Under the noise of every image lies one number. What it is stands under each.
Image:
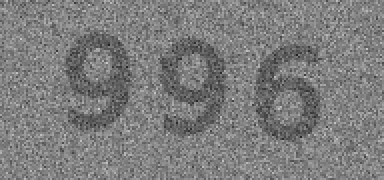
996
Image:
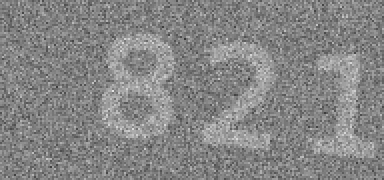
821
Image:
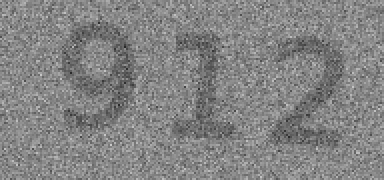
912
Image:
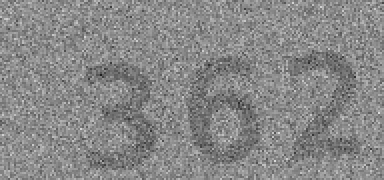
362
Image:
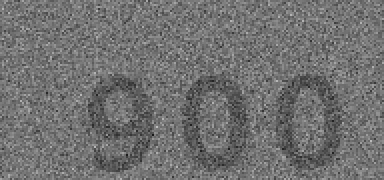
900
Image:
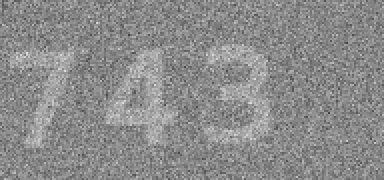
743
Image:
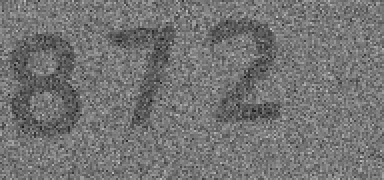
872
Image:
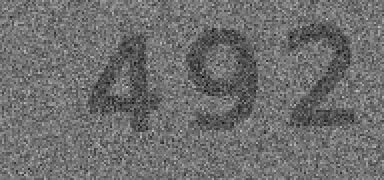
492
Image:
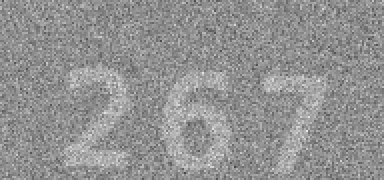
267
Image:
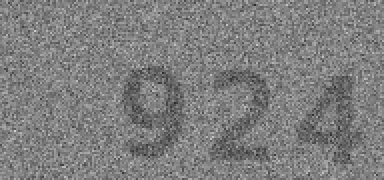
924
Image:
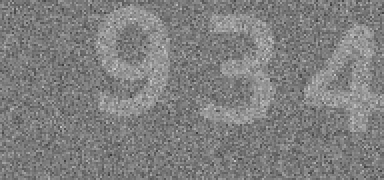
934
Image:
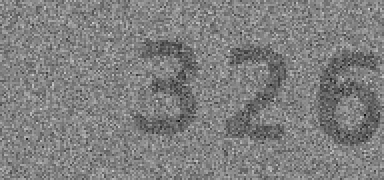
326
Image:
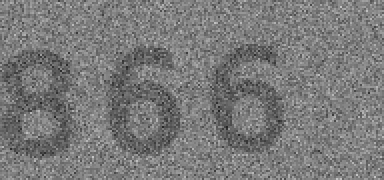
866
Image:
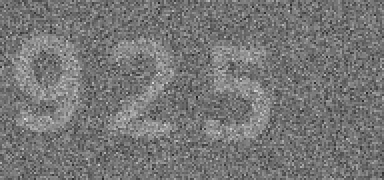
925
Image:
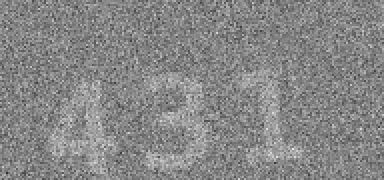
431
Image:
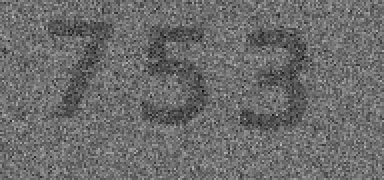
753
